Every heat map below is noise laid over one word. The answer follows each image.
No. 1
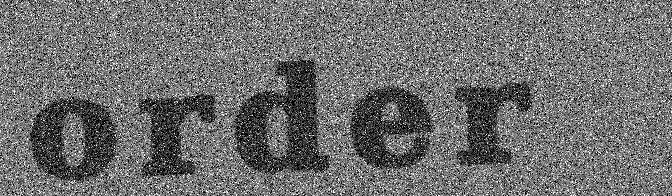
order
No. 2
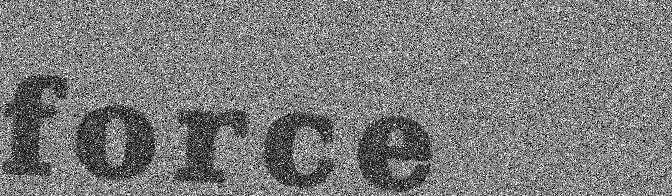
force
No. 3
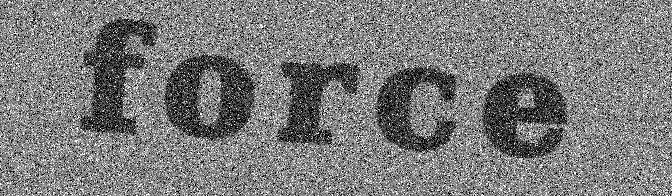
force
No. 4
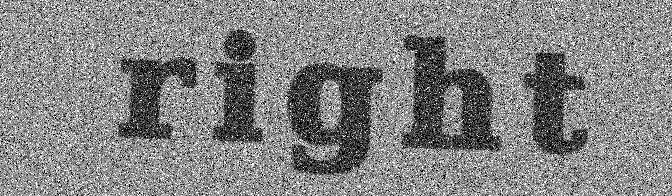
right
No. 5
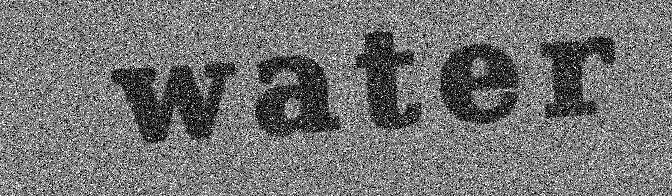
water
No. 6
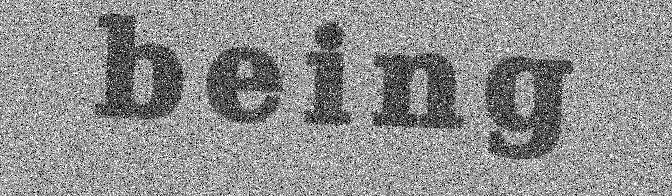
being
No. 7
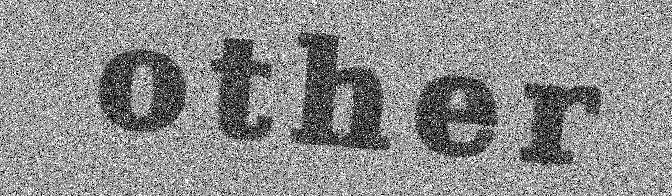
other
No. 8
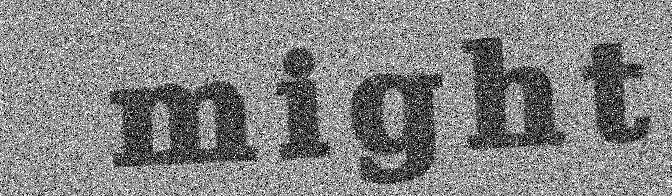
might
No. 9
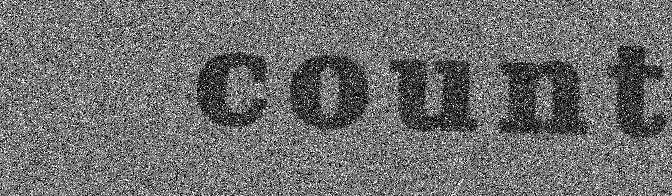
count
